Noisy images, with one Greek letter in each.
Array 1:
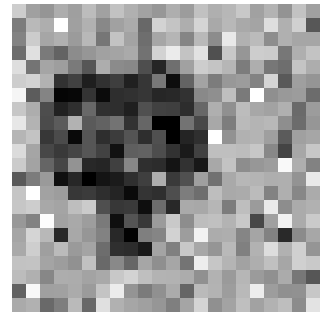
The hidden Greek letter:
phi
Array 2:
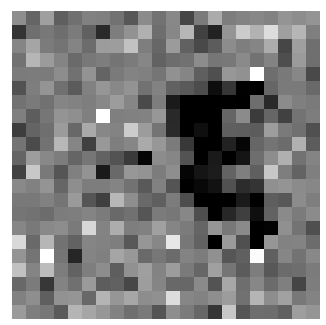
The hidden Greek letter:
xi
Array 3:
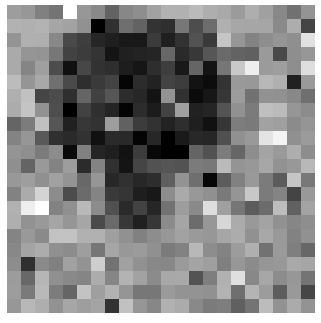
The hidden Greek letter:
phi
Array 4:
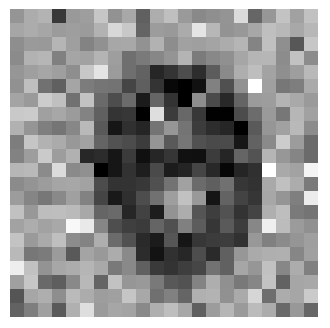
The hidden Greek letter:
theta
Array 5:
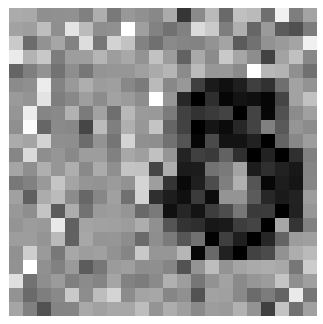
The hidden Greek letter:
delta
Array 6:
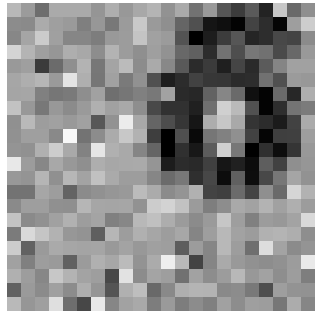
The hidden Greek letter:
delta
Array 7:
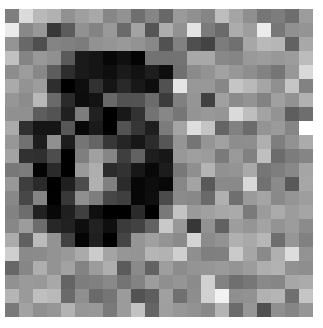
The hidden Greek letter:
delta
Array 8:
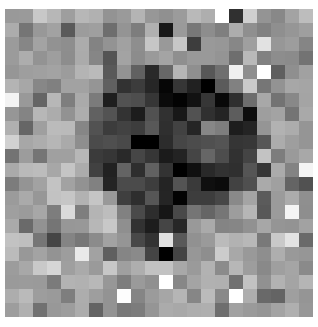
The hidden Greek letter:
phi
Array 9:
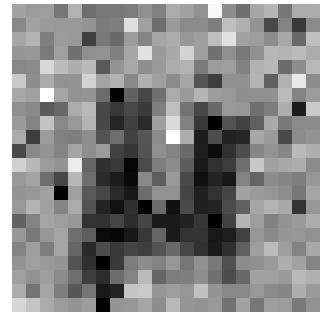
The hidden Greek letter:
mu
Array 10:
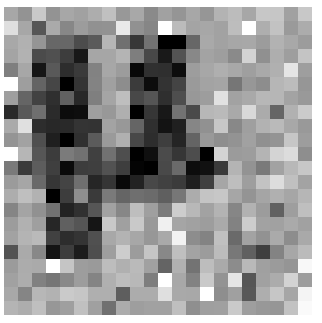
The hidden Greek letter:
mu
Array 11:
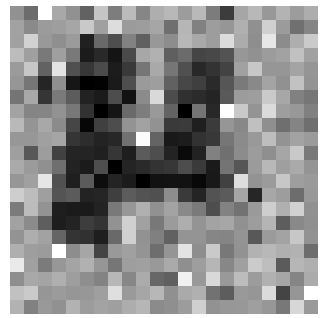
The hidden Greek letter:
mu
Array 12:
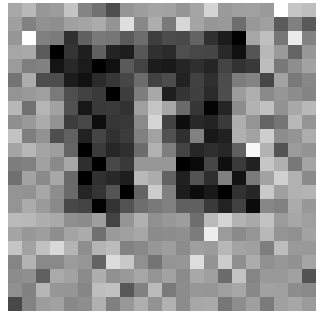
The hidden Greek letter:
pi
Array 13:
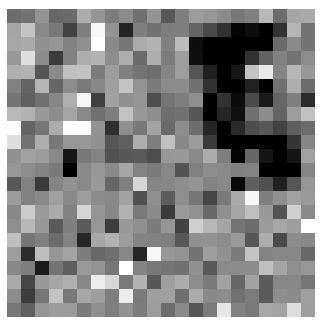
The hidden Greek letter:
xi
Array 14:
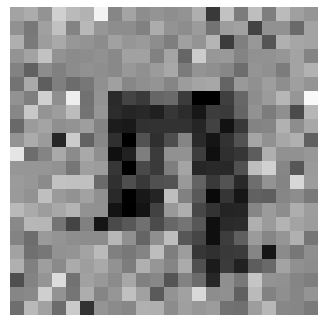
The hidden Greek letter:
eta
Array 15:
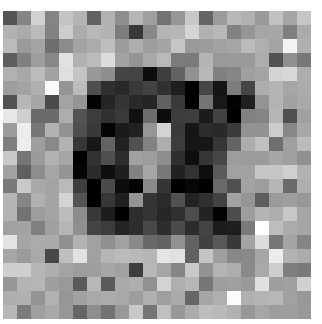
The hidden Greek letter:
alpha
